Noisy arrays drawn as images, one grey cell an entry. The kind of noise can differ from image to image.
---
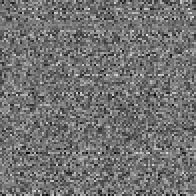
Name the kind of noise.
rows of uneven size
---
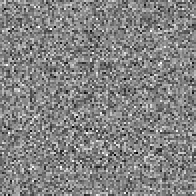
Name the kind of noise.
low rank plus noise
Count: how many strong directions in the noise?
five to eight
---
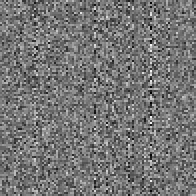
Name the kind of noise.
columns of uneven size
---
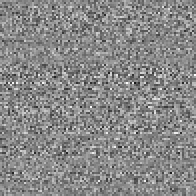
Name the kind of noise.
rows of uneven size
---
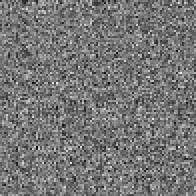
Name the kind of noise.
low rank plus noise
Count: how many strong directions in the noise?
three or four
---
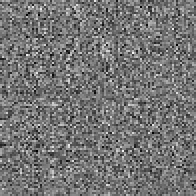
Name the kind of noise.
low rank plus noise
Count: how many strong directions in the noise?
five to eight
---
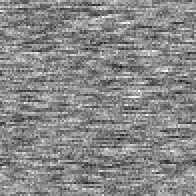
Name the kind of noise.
streaked along the rows
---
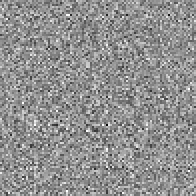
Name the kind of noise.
low rank plus noise
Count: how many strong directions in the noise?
three or four
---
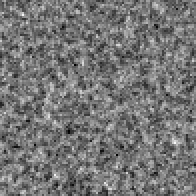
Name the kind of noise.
blotchy
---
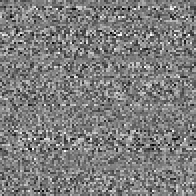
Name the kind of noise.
rows of uneven size
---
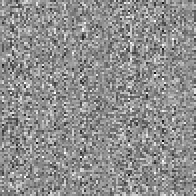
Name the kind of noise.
columns of uneven size
